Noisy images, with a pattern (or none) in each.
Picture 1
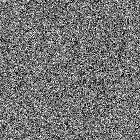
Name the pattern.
only noise
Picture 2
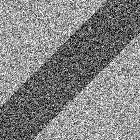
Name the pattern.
a diagonal band
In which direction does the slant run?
bottom left to top right
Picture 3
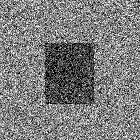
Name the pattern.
one block
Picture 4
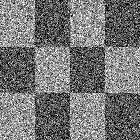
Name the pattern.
a checkerboard
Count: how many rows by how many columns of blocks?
3 by 4
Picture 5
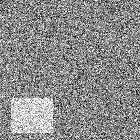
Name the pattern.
one block
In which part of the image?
bottom left
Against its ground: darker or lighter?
lighter
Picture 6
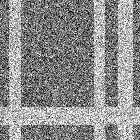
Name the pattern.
bands of rows crossing bands of columns
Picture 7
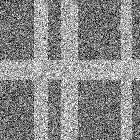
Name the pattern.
bands of rows crossing bands of columns
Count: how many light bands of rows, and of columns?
1 and 3
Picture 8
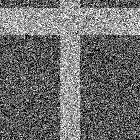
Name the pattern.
bands of rows crossing bands of columns
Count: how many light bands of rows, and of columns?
1 and 1
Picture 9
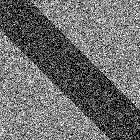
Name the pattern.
a diagonal band
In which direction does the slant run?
top left to bottom right
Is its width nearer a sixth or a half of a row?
a half
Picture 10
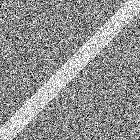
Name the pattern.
a diagonal band
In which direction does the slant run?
bottom left to top right
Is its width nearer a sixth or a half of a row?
a sixth
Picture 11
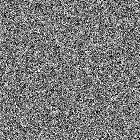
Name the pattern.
only noise
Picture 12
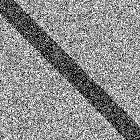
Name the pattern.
a diagonal band
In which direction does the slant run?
top left to bottom right
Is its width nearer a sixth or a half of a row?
a sixth
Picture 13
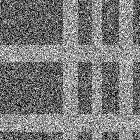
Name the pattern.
bands of rows crossing bands of columns
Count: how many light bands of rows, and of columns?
2 and 3
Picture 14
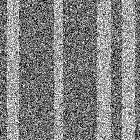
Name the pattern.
bands of columns
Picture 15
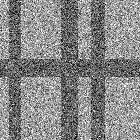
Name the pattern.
bands of rows crossing bands of columns
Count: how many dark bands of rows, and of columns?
1 and 3
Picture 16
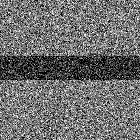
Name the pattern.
one band of rows
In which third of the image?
middle
